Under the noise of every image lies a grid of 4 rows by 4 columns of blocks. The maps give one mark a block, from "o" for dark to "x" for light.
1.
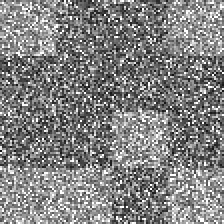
xoox
oooo
ooxo
xxox
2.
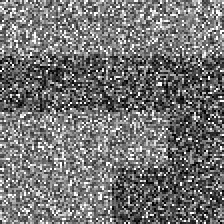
xxxx
oooo
xxxo
xxoo
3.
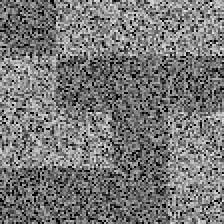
oxxx
xooo
xxox
ooox
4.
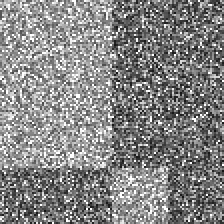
xxoo
xxoo
xxoo
ooxo
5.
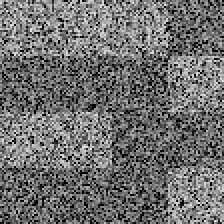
xxxo
ooox
xxoo
ooox
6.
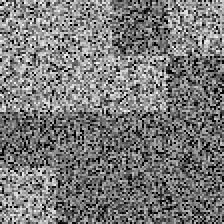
xxox
xxxo
oooo
xooo
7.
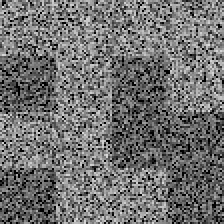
xxxx
oxox
xxoo
oxxo
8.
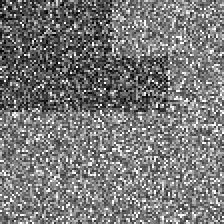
ooxx
ooox
xxxx
xxxx
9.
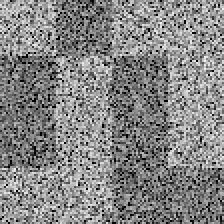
xoxx
oxox
oxox
xxoo
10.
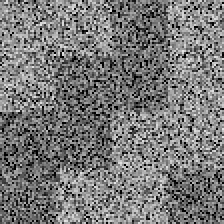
xxox
xoox
ooxx
oxxo
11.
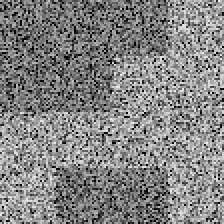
ooox
ooxx
xxxx
xoox
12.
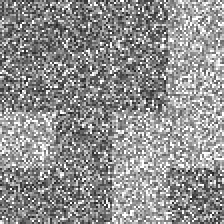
ooox
ooox
xoxx
ooxo
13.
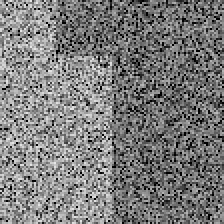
xooo
xxoo
xxoo
xxoo
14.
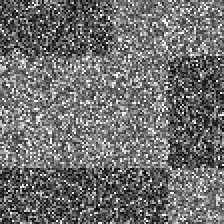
ooxx
xxxo
xxxo
ooox
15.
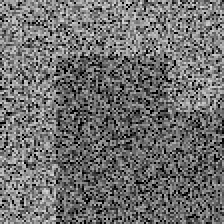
xxxx
xoox
xooo
xooo
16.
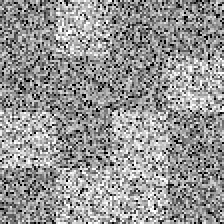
oxoo
ooox
xoxo
oxxo
